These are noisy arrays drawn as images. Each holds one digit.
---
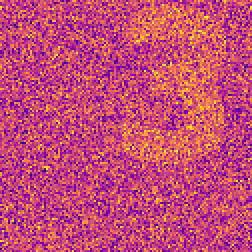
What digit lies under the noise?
3
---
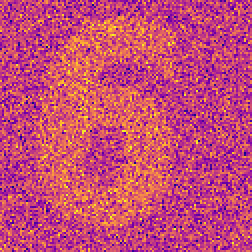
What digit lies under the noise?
6
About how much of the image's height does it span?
nearly all
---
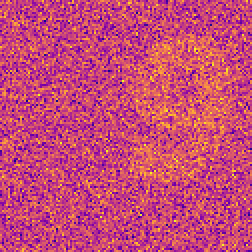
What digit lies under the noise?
9
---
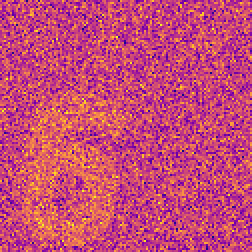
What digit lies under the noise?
6
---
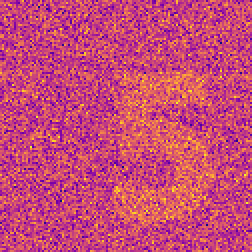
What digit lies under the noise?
5
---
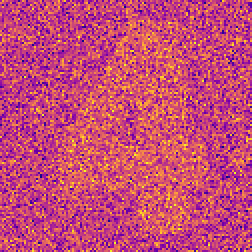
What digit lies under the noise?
4
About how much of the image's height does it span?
nearly all
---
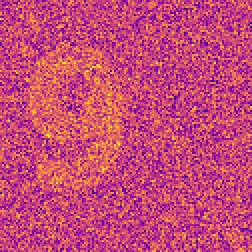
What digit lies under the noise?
9
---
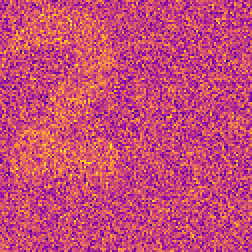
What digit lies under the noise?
2
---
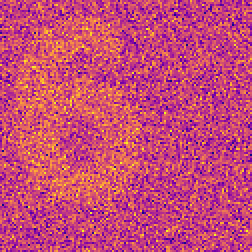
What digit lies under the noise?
6
